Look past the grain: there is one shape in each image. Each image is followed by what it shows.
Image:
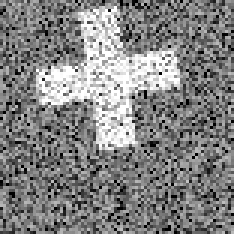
cross
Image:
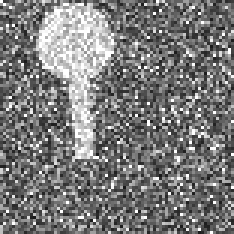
lollipop
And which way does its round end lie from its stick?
up
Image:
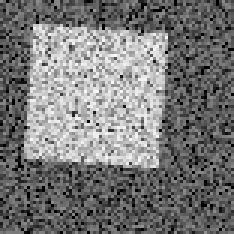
square
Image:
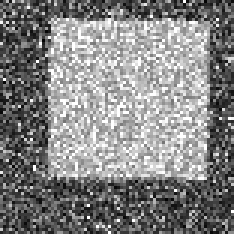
square
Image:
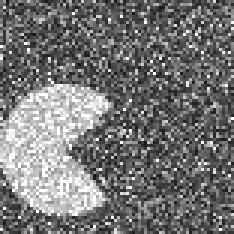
disc with a wedge cut out
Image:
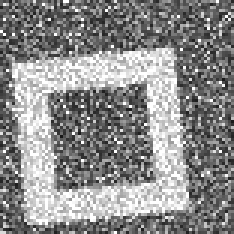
square frame
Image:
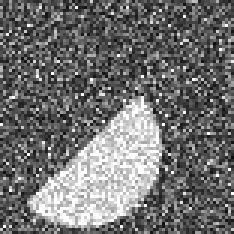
half disc
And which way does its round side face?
down and right
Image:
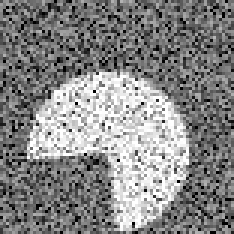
disc with a wedge cut out
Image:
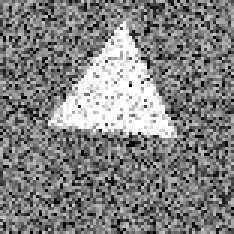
triangle
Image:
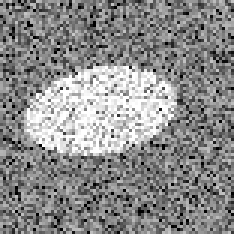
ellipse
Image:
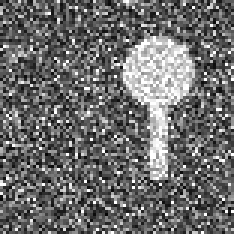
lollipop
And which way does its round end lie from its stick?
up
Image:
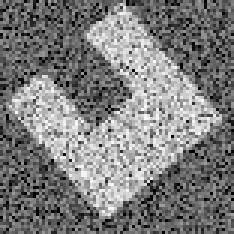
square with a notch
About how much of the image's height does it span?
nearly all
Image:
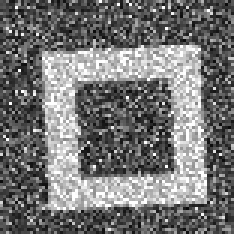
square frame
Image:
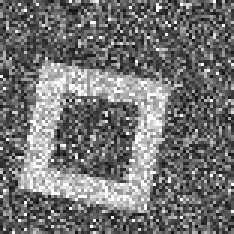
square frame
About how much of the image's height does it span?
two thirds
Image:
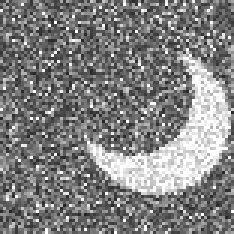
crescent
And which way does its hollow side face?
up and left
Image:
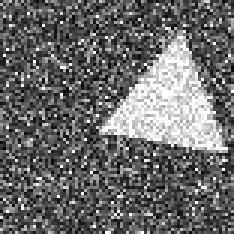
triangle
